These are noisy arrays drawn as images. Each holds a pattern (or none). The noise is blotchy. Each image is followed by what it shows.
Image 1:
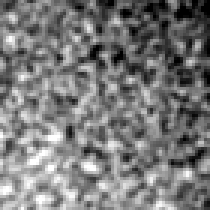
a smooth slope
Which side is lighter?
bottom left
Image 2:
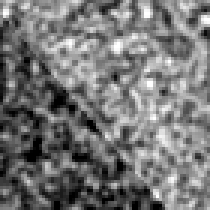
a sharp edge
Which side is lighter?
top right
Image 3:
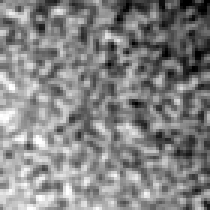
a smooth slope
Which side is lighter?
bottom left
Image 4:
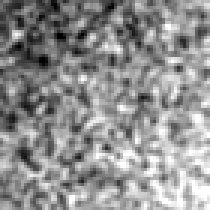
a smooth slope
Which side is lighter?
bottom right
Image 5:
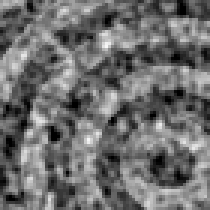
rings round one point
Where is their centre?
bottom right
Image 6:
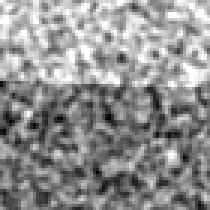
a sharp edge
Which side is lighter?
top
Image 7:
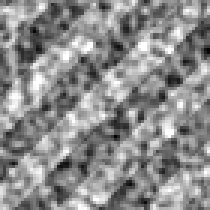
diagonal stripes
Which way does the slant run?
bottom left to top right
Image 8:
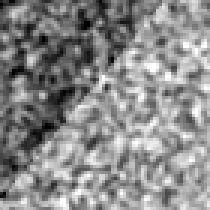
a sharp edge
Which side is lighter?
bottom right
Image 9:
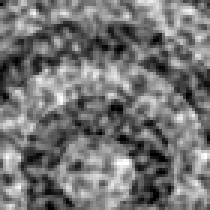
rings round one point
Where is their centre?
bottom middle
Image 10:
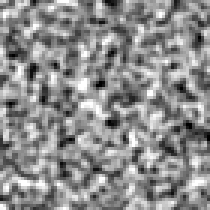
only noise
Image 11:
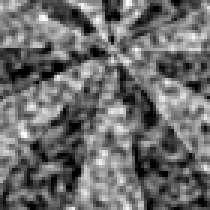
spokes from one point
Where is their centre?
top middle
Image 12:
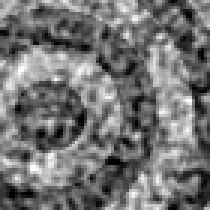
rings round one point
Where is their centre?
middle left
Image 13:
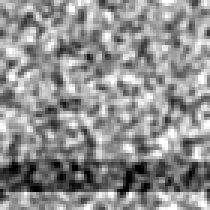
one horizontal stripe
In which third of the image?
bottom
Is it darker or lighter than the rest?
darker
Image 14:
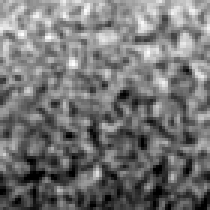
a smooth slope
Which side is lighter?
top
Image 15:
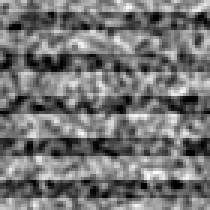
horizontal stripes
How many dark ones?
5
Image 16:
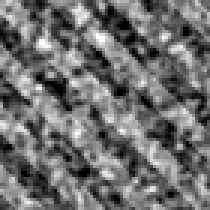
diagonal stripes
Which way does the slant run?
top left to bottom right
